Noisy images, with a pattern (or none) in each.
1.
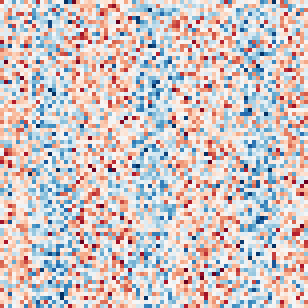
vertical stripes
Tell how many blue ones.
3
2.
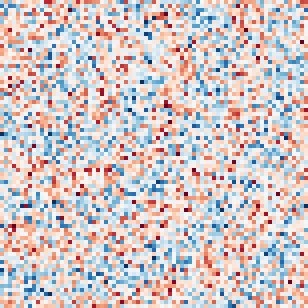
rings round one point
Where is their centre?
top left
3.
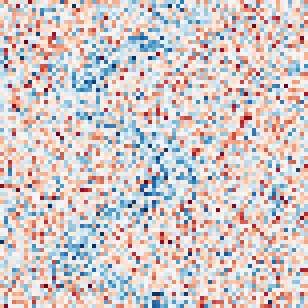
a wavy band
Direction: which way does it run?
top to bottom
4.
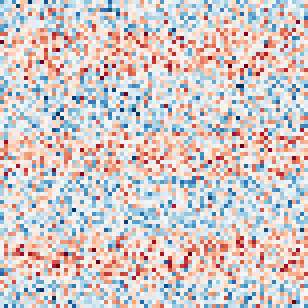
horizontal stripes
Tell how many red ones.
3
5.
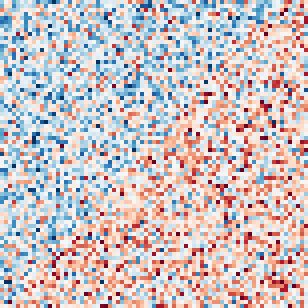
a sharp edge
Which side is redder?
bottom right
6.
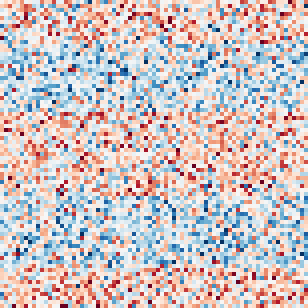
horizontal stripes
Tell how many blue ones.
2
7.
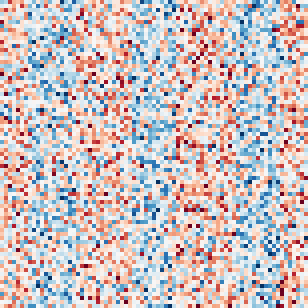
vertical stripes
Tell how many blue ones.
3
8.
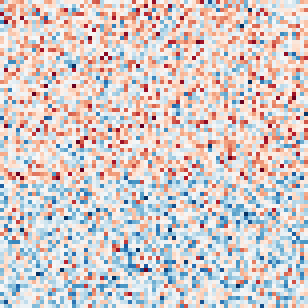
a sharp edge
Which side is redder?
top
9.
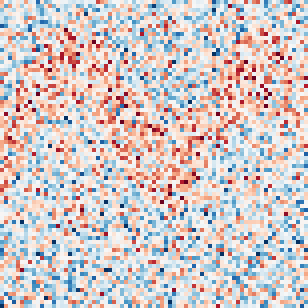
a wavy band
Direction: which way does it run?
left to right
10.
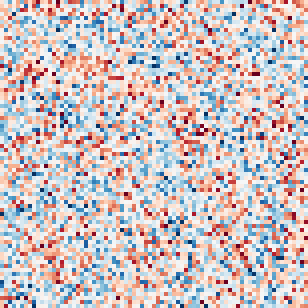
rings round one point
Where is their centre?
bottom left
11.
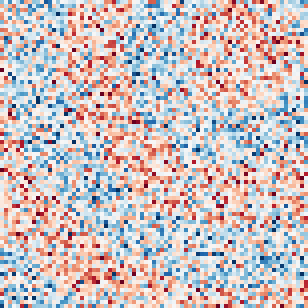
rings round one point
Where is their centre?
top right
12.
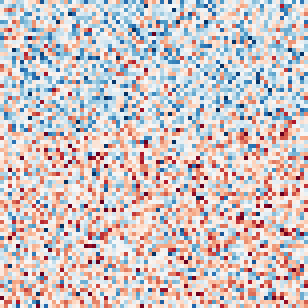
a sharp edge
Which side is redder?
bottom
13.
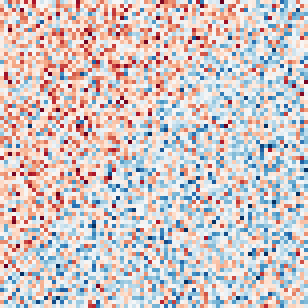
a sharp edge
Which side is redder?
top left
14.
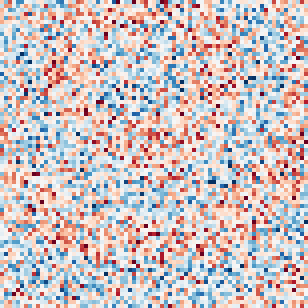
rings round one point
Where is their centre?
top middle
